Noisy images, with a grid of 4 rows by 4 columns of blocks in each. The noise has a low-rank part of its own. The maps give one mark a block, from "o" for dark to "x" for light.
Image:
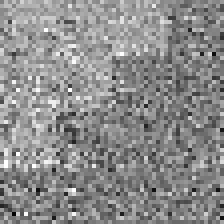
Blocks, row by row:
xxxo
xxoo
xooo
oooo
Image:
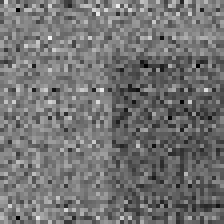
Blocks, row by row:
xxxx
xxoo
xxoo
xxoo
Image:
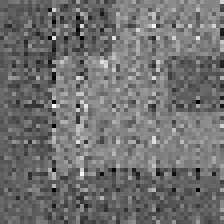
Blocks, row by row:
ooxx
oxxo
oxxx
oooo
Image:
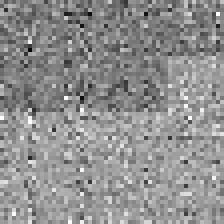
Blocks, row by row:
oooo
ooox
xxxx
xxxx
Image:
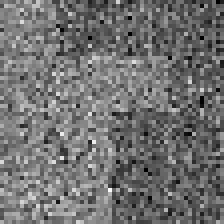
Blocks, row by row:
xooo
xxxo
xxoo
xxoo
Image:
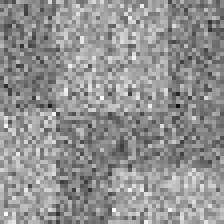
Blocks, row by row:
oxxo
oxxo
xooo
xoxx
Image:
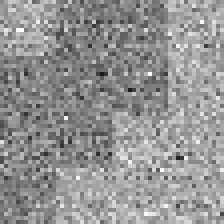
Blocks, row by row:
xoox
ooox
ooxx
oxxx
